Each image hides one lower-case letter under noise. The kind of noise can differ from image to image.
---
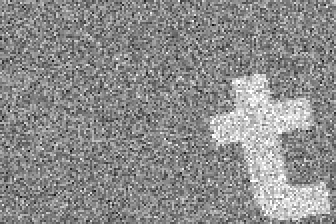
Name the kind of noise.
independent entries
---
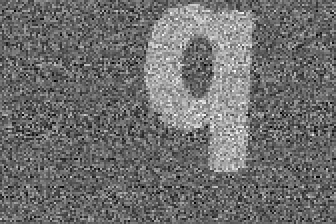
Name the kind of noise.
rows of uneven size
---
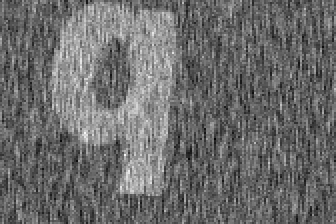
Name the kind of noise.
streaked along the columns
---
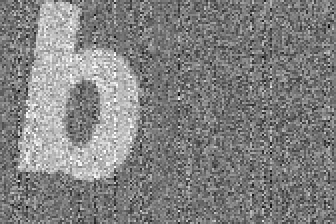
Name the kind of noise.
columns of uneven size
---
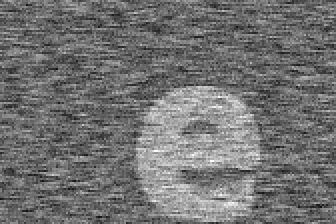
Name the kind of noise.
streaked along the rows
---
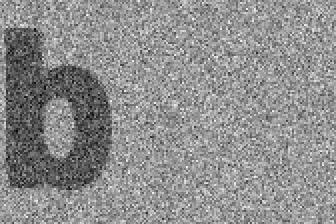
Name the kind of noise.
independent entries
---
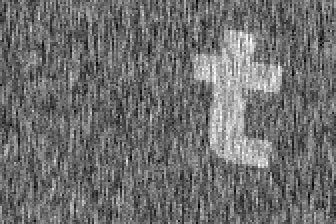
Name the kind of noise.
streaked along the columns
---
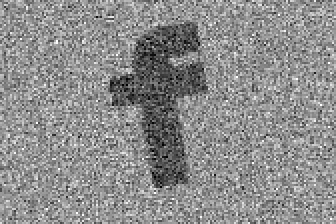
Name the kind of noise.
low rank plus noise
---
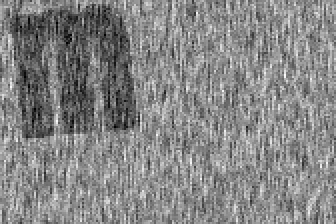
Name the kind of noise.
streaked along the columns
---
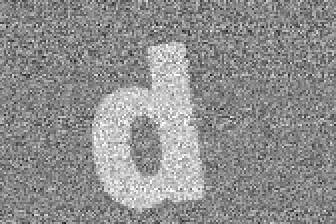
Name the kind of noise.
rows of uneven size
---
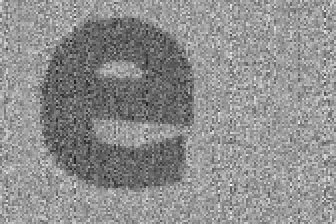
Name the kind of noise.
columns of uneven size
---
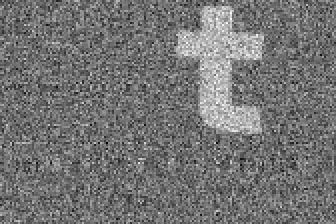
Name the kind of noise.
low rank plus noise
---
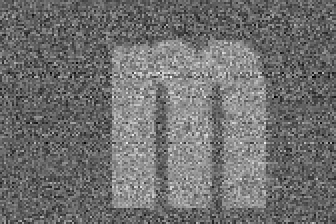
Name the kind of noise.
rows of uneven size
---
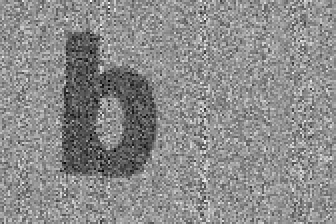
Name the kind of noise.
columns of uneven size
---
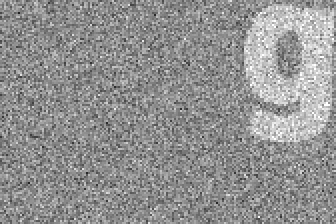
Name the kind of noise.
independent entries
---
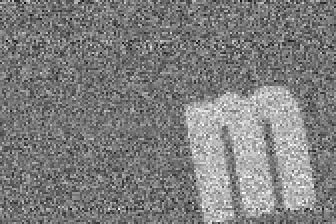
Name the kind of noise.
rows of uneven size
